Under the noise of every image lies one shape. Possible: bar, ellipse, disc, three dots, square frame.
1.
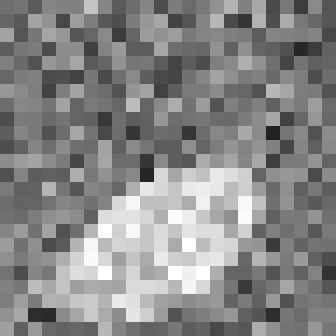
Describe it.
light ellipse
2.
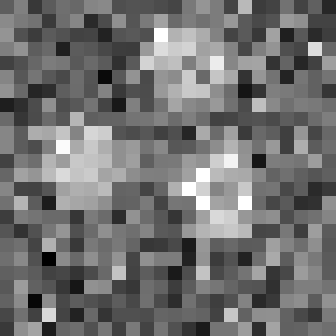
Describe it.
light three dots
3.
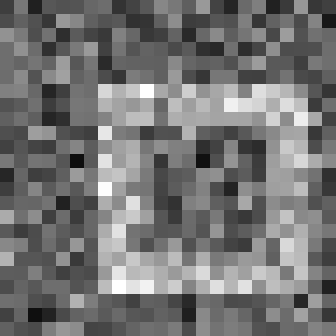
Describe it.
light square frame
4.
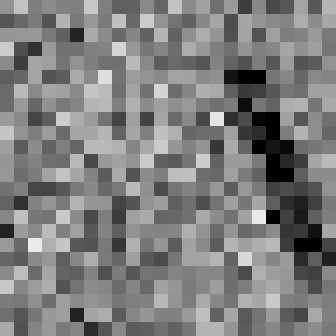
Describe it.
dark bar
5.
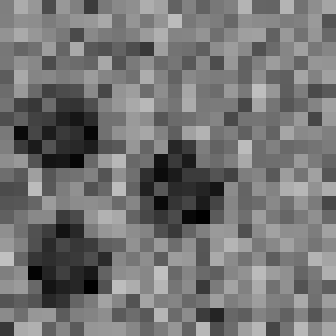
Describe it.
dark three dots
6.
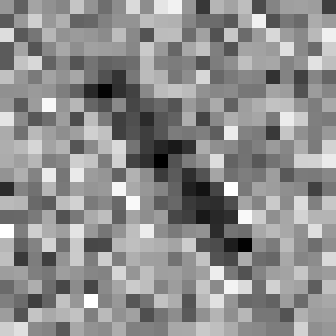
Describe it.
dark bar
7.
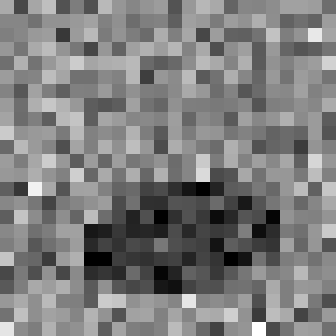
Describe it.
dark ellipse
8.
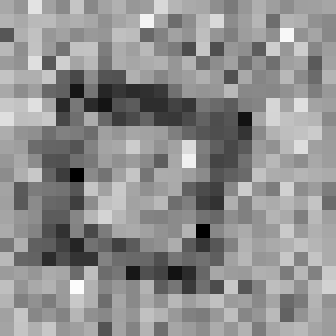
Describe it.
dark square frame
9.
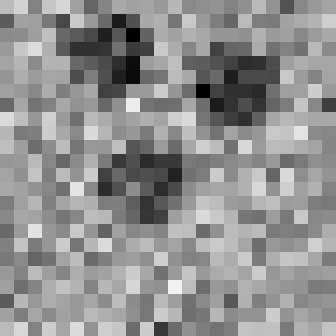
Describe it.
dark three dots
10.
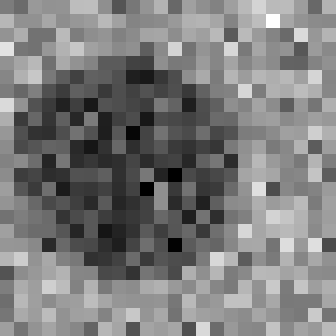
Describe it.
dark disc
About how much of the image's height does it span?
two thirds
